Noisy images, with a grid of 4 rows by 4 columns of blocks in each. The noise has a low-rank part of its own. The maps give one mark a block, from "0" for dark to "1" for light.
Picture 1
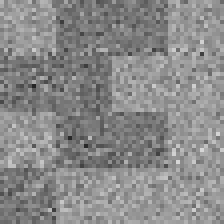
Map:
1 0 0 1
0 0 1 1
1 0 0 1
0 1 1 1
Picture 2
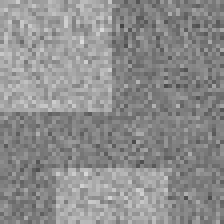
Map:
1 1 0 0
1 1 0 0
0 0 0 0
0 1 1 0
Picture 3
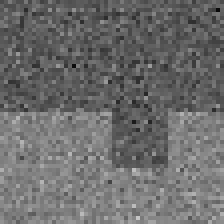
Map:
0 0 0 0
0 0 0 0
1 1 0 1
1 1 1 1
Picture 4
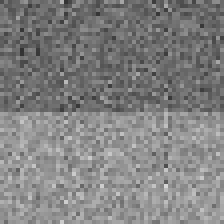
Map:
0 0 0 0
0 0 0 0
1 1 1 1
1 1 1 1
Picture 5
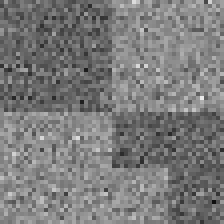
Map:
0 0 1 1
0 0 1 1
1 1 0 0
1 1 1 0
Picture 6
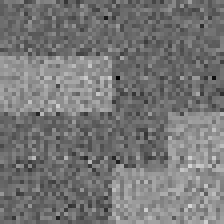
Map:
0 0 0 0
1 1 0 0
0 0 0 1
0 0 1 1
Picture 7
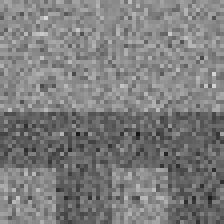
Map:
1 1 1 1
1 1 1 1
0 0 0 0
1 0 1 0
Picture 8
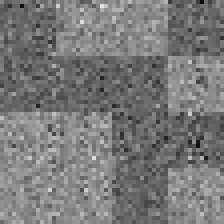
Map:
0 1 1 0
0 0 0 1
1 1 0 0
1 1 0 1
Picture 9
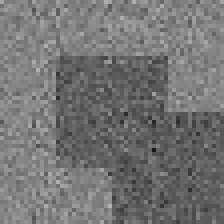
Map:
1 1 1 1
1 0 0 1
1 0 0 0
1 1 0 0
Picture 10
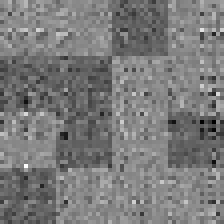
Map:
1 1 0 1
0 0 1 1
1 0 1 0
0 1 1 1
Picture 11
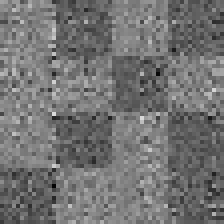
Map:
1 0 1 0
1 1 0 1
1 0 1 0
0 1 1 0
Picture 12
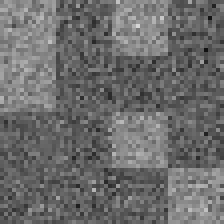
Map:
1 0 1 0
1 0 0 0
0 0 1 0
0 0 0 1
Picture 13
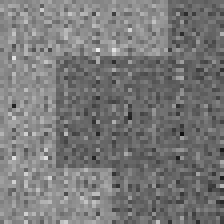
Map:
1 1 1 0
1 0 0 0
1 0 0 0
1 1 0 0
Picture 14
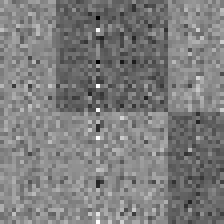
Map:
1 0 0 1
1 0 0 1
1 1 1 0
1 1 1 0
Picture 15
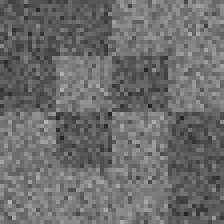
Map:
0 0 1 1
0 1 0 1
1 0 1 0
1 1 1 0
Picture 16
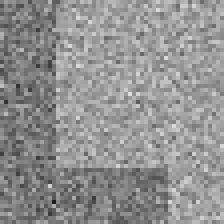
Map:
0 1 1 1
0 1 1 1
0 1 1 1
0 0 0 1
